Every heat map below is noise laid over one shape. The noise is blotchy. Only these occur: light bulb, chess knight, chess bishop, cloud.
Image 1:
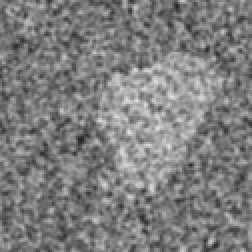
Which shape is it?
cloud
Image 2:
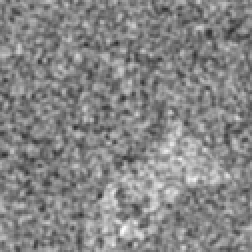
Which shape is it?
chess bishop
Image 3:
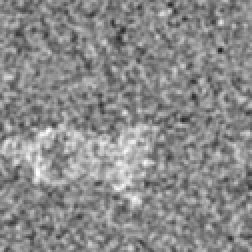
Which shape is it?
chess bishop
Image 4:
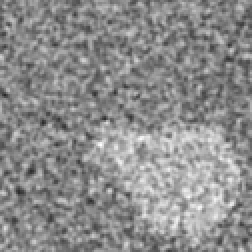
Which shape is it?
light bulb
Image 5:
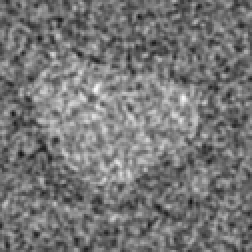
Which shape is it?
cloud
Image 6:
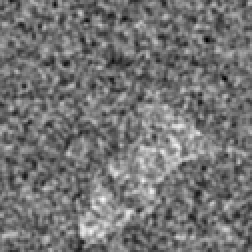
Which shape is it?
chess bishop
